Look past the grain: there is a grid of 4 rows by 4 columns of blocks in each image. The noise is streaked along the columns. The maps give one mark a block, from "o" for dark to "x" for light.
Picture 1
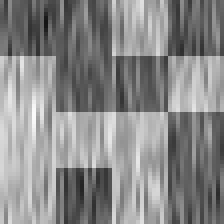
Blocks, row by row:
ooxo
xoox
xxxo
xoxo
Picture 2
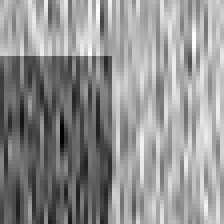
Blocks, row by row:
xxxx
ooxx
ooxx
ooxx
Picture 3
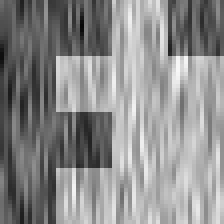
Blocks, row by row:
ooxo
oxxx
ooxx
oxxx
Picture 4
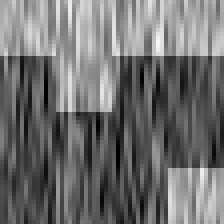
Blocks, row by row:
xxxx
oxoo
oooo
ooox
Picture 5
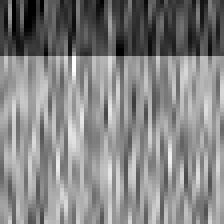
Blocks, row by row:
oooo
xxxx
xxxx
xxxx
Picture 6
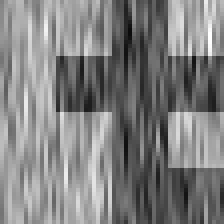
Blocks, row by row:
xxox
xooo
xxox
xxoo
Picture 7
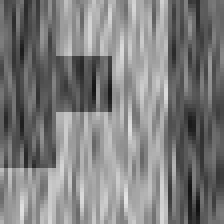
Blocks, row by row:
oxxo
ooxo
oxxo
xxxo
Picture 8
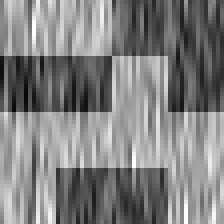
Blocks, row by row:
xxoo
ooxo
xxxx
xoox
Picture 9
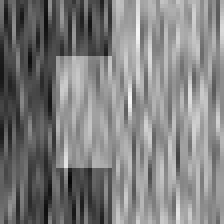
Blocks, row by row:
ooxx
oxxx
oxxx
ooxx
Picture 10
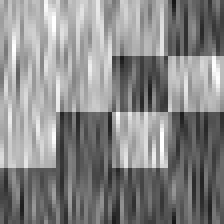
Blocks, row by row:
xxxo
xxox
xoxo
oooo
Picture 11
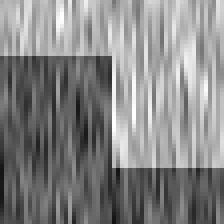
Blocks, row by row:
xxxx
ooxx
ooxx
oooo
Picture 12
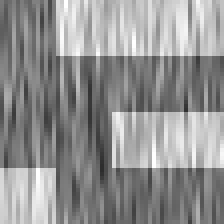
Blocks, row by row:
oxxx
oooo
ooxx
xooo
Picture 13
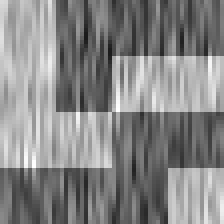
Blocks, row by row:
xooo
xoxx
xxoo
ooox
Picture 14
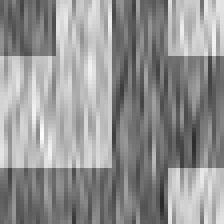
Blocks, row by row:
oxox
xxoo
xxoo
ooox
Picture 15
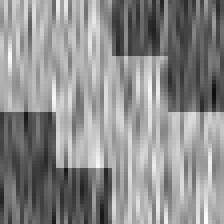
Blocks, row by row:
xxoo
xxxo
oxxx
ooxx
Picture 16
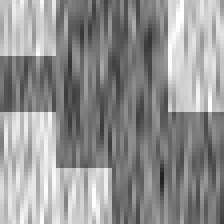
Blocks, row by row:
xoox
ooox
xooo
xxoo
